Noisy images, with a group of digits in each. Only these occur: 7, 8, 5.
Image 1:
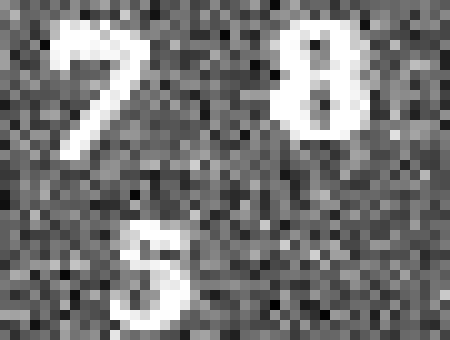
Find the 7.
top left
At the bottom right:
nothing
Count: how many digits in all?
3
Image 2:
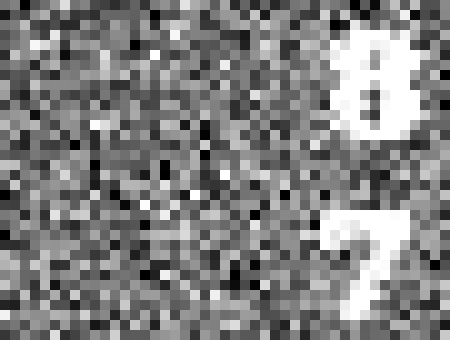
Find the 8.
top right
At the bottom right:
7
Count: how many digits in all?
2
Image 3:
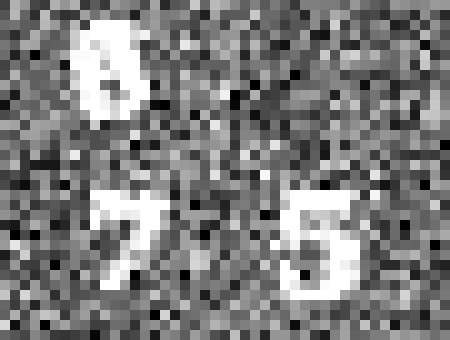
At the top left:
8
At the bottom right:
5
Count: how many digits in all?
3
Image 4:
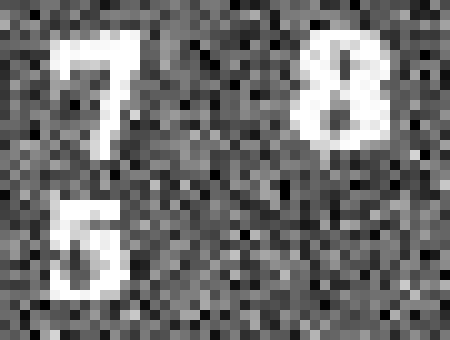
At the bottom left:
5
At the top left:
7
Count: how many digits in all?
3
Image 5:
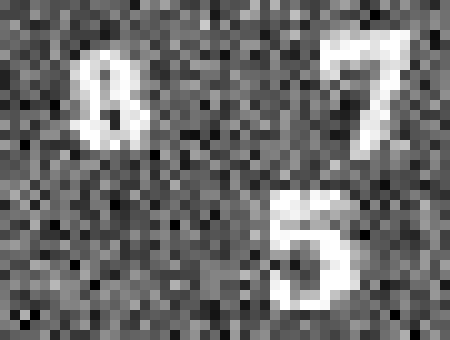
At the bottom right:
5
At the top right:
7
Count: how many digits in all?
3
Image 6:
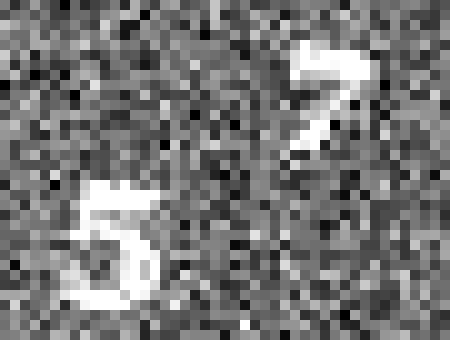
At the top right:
7
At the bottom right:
nothing
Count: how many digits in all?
2
